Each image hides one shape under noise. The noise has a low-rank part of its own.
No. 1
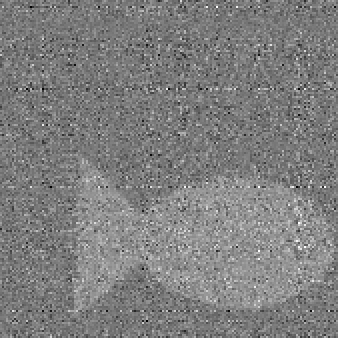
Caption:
light fish
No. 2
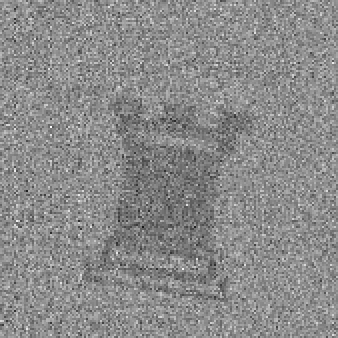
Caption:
dark chess rook
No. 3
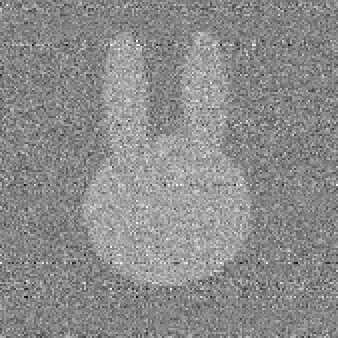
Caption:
light rabbit's head
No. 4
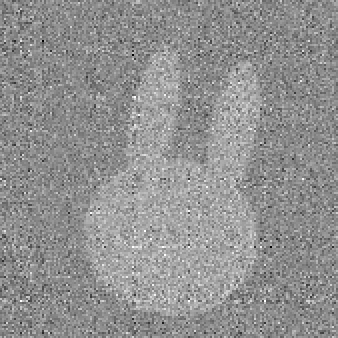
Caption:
light rabbit's head
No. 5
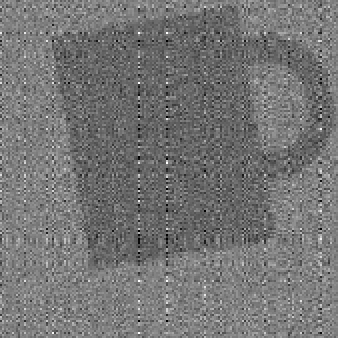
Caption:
dark cup
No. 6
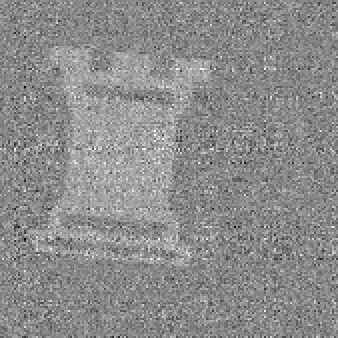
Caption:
light chess rook
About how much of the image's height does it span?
two thirds
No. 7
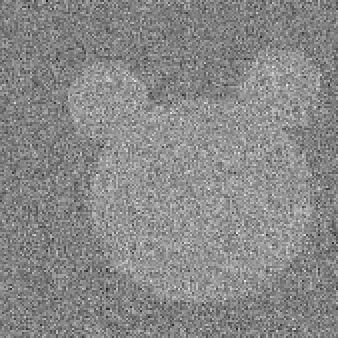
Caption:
light bear's head
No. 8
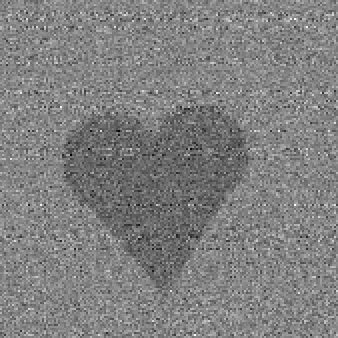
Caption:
dark heart
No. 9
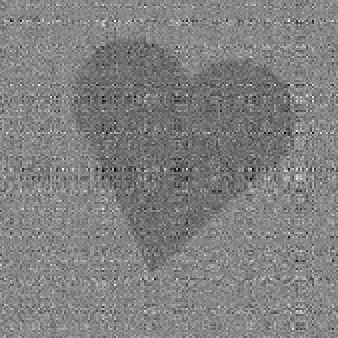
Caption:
dark heart
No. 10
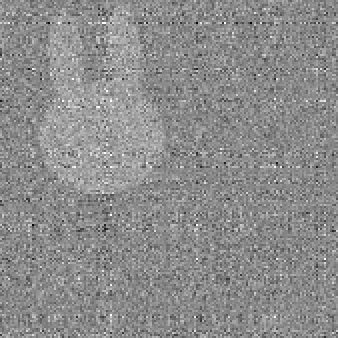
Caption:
light rabbit's head
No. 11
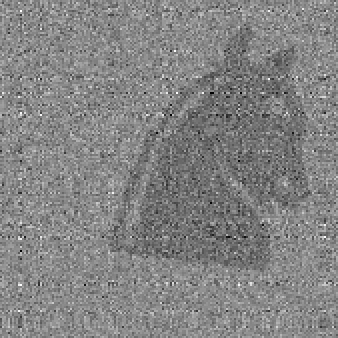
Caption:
dark chess knight
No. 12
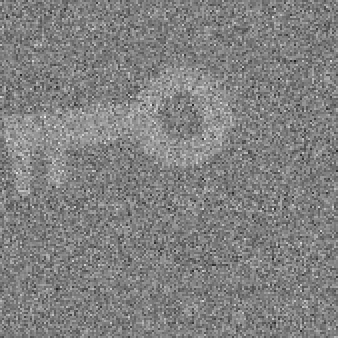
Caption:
light key
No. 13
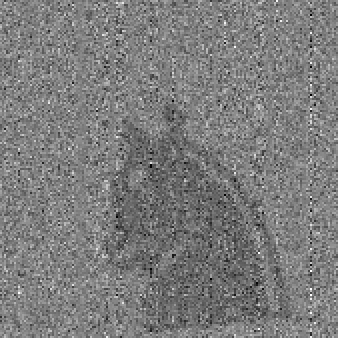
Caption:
dark chess knight
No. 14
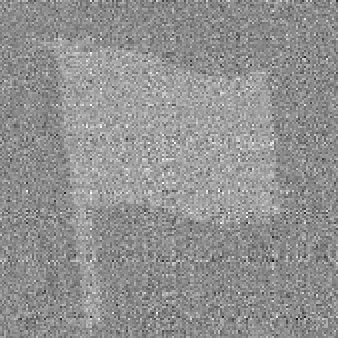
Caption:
light flag
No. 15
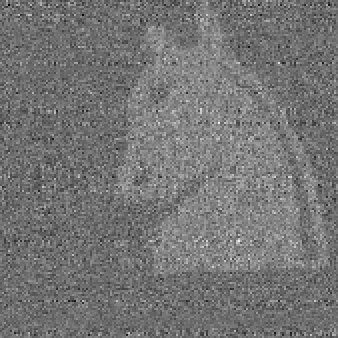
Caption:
light chess knight
